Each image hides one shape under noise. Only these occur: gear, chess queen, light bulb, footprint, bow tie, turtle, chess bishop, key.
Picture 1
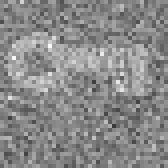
key
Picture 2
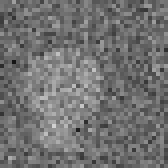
light bulb
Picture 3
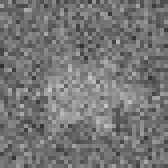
turtle
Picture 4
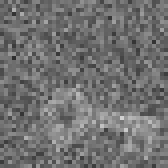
key
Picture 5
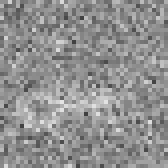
key
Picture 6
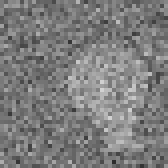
light bulb
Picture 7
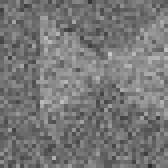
bow tie
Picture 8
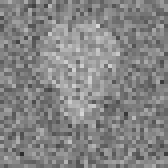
light bulb
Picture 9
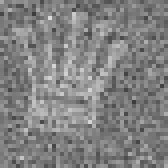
chess queen
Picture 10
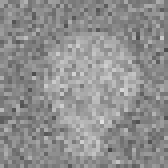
light bulb
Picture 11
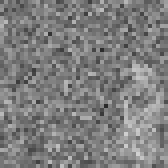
chess bishop
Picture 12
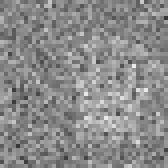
chess queen
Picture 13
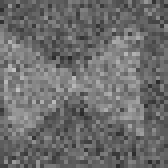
bow tie
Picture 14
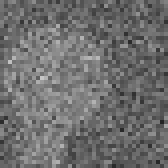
light bulb
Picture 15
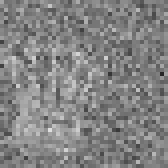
chess queen
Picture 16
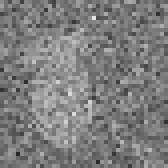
footprint
